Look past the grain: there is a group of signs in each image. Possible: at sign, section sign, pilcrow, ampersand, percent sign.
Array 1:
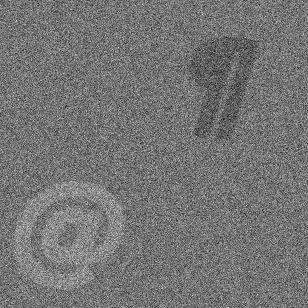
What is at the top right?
pilcrow
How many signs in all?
2
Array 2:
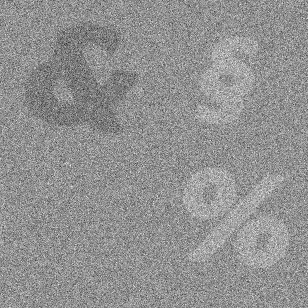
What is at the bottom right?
percent sign
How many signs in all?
3
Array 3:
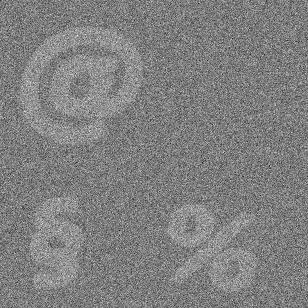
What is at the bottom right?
percent sign
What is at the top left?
at sign
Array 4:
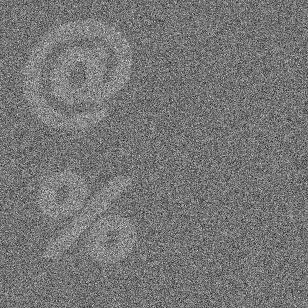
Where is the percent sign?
bottom left
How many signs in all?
2
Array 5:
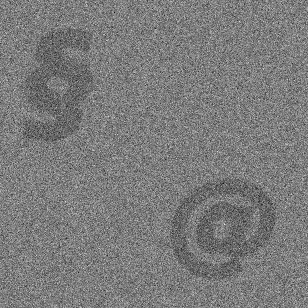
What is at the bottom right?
at sign
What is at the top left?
section sign
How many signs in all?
2
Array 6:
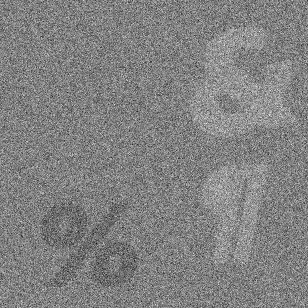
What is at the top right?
ampersand
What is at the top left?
nothing
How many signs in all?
3
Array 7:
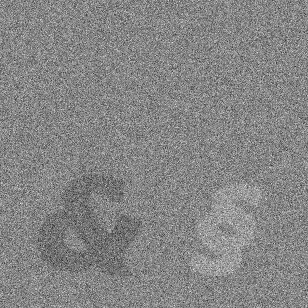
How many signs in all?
2
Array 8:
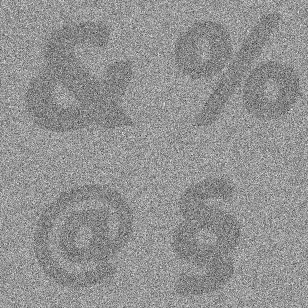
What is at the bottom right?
section sign
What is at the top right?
percent sign
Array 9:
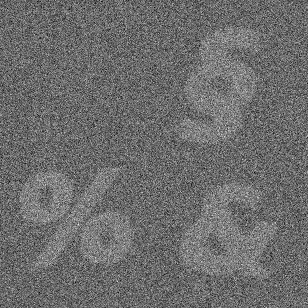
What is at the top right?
section sign
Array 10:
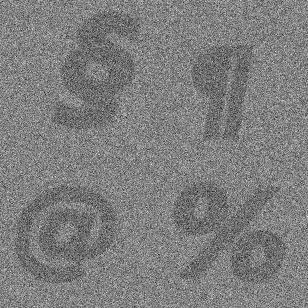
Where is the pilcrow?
top right
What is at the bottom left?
at sign
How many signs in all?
4
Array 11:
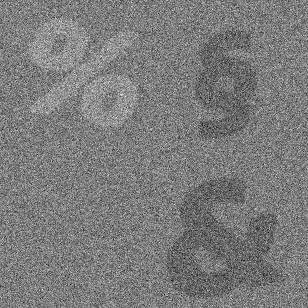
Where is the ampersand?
bottom right
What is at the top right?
section sign
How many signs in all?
3
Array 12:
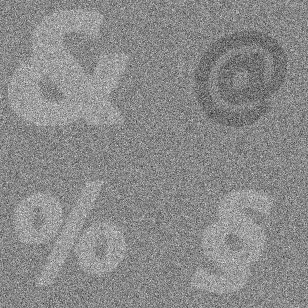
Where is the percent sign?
bottom left
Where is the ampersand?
top left
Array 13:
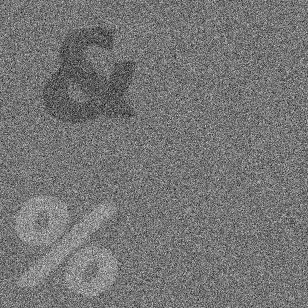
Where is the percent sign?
bottom left
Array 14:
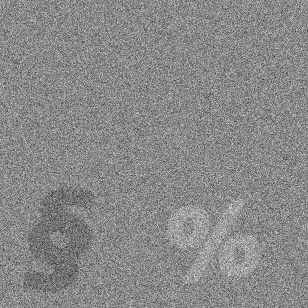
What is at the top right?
nothing
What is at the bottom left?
section sign
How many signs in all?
2
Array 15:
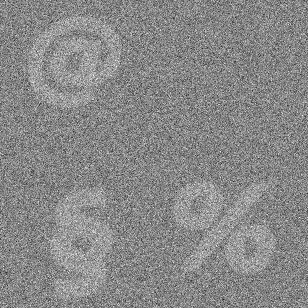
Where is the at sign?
top left
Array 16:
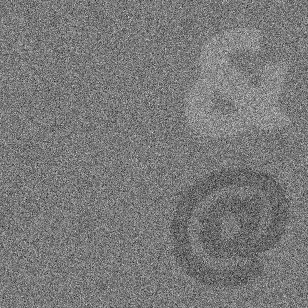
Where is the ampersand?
top right
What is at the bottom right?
at sign
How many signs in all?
2
